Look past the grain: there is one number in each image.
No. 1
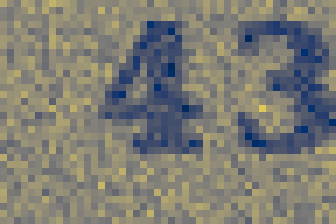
43
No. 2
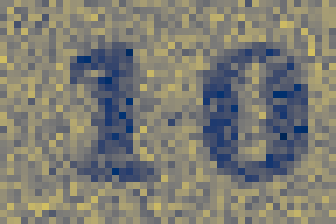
10
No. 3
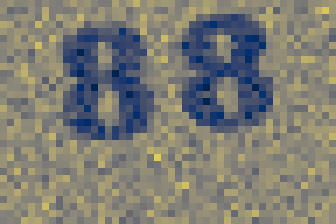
88
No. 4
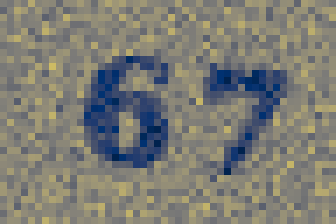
67
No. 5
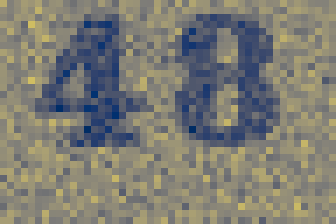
48
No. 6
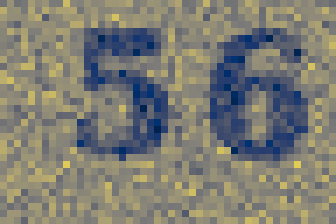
56
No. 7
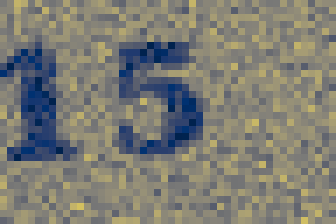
15
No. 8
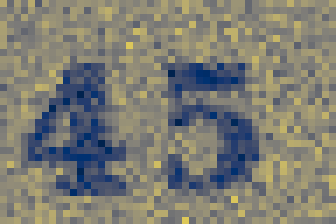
45
